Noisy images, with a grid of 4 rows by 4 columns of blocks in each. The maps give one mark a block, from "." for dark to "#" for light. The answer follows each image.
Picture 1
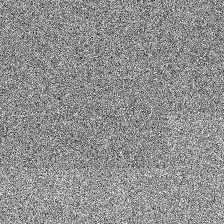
....
....
...#
####
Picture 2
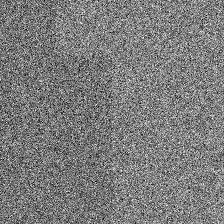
.###
..##
..##
..##
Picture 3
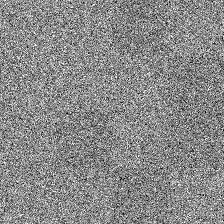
##.#
###.
#.#.
##.#
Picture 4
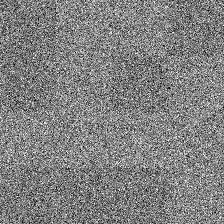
.##.
.#.#
####
...#
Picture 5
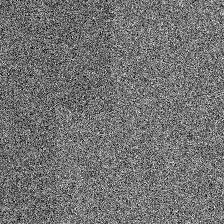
..##
..##
.###
.###
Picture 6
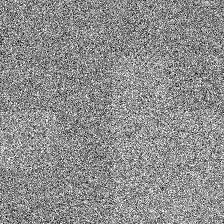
....
..#.
#.##
..##
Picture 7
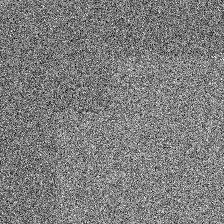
....
..##
.###
.###
